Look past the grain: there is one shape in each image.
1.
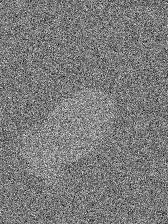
footprint
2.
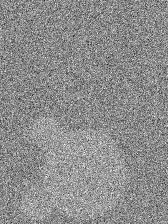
bear's head
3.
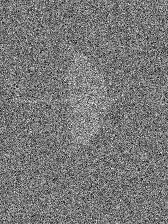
umbrella
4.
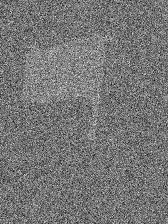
flag
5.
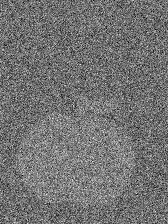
apple
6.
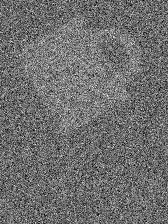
cup
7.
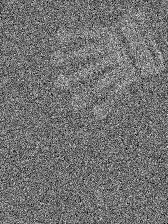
chess queen
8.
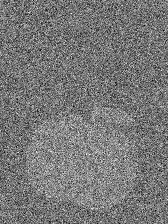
apple
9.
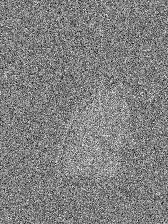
chess knight
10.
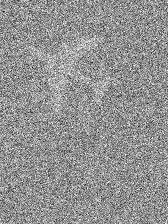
airplane
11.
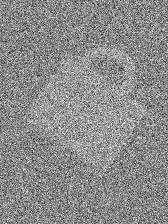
cup
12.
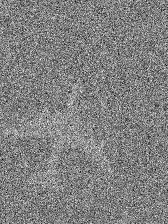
airplane
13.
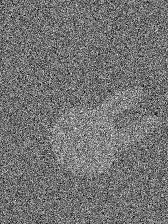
rabbit's head
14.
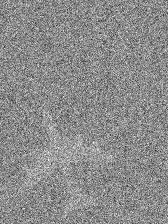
airplane
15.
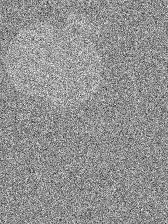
apple
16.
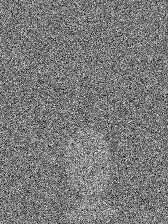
fish
